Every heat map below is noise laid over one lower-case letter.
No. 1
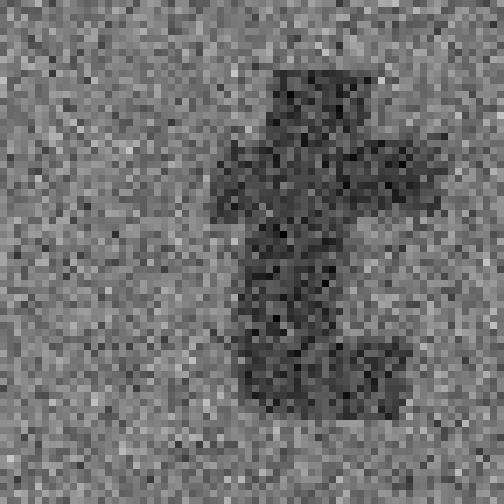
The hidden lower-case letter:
t
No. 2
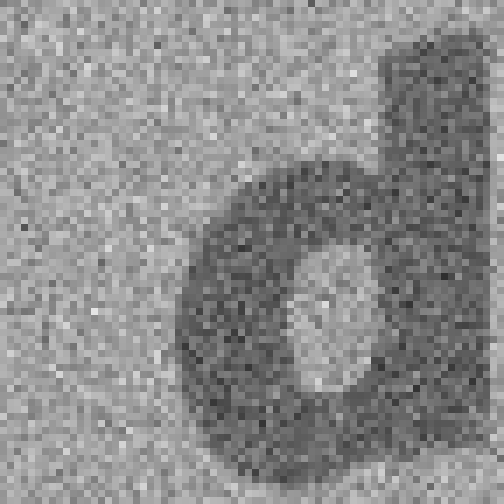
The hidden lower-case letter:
d
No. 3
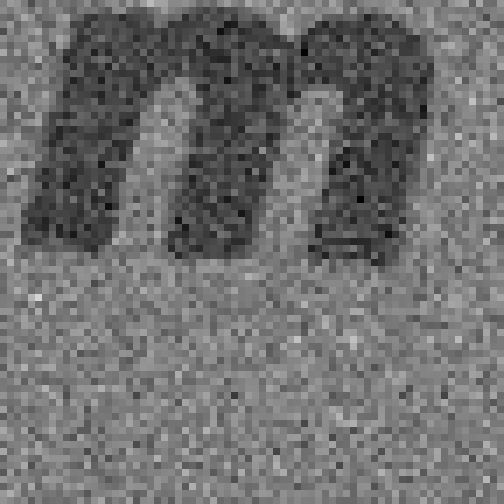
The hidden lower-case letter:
m
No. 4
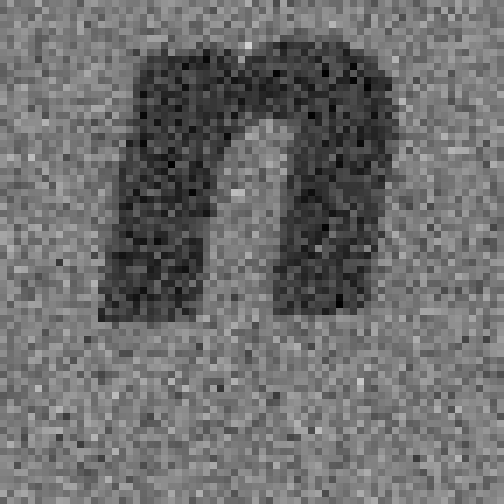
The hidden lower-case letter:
n
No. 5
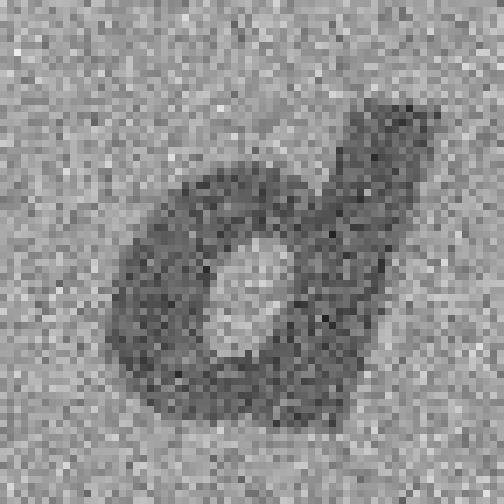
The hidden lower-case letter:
d
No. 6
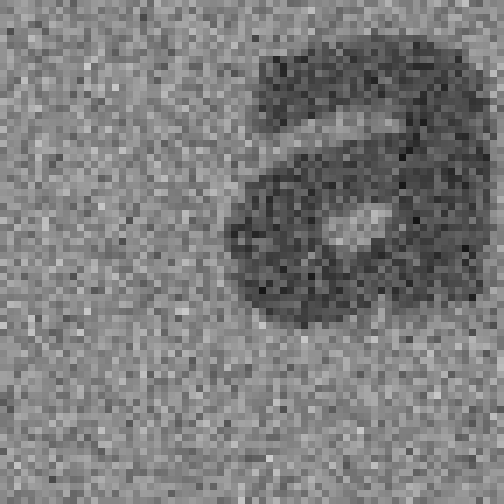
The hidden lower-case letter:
a
